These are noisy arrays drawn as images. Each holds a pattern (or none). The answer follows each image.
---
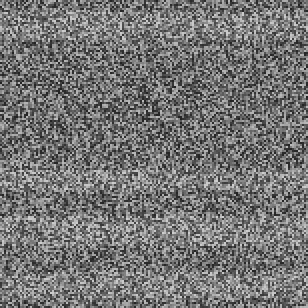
bands of rows
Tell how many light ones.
4
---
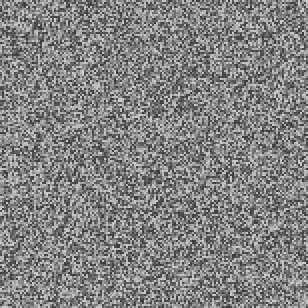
only noise
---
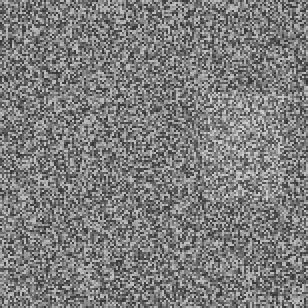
one block
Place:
middle right
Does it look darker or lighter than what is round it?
lighter
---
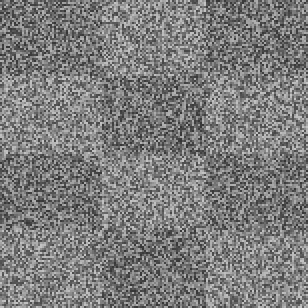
a checkerboard
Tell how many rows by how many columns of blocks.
4 by 3
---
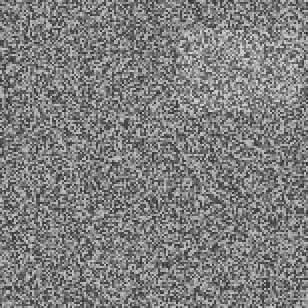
one block
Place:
top right
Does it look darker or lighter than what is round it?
lighter
